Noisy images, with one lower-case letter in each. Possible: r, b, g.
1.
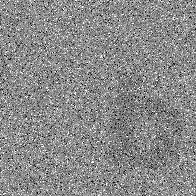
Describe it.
dark b
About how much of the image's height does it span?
half
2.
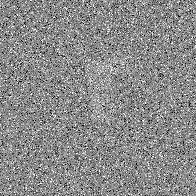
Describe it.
light r, centre
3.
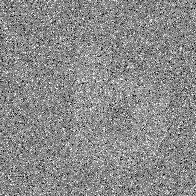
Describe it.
light b
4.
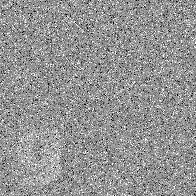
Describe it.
light g, bottom left
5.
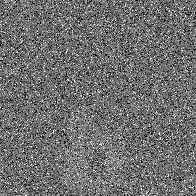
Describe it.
light b, bottom middle
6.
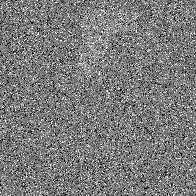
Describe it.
light r, top middle
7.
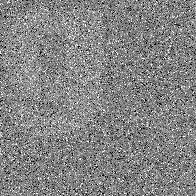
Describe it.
light g
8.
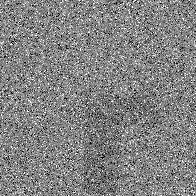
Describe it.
dark r
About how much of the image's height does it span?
half
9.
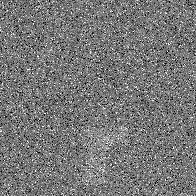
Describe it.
light r, bottom middle
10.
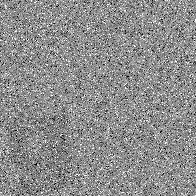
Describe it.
dark g, bottom left
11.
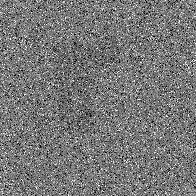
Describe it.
dark r
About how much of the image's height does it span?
half
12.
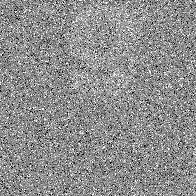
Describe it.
light g
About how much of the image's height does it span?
half
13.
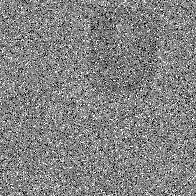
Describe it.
dark g
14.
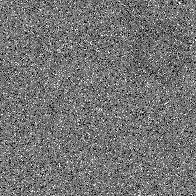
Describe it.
dark b, top right
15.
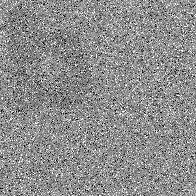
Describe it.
dark b
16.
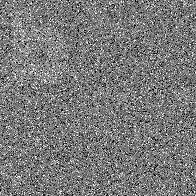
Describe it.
light b, top left
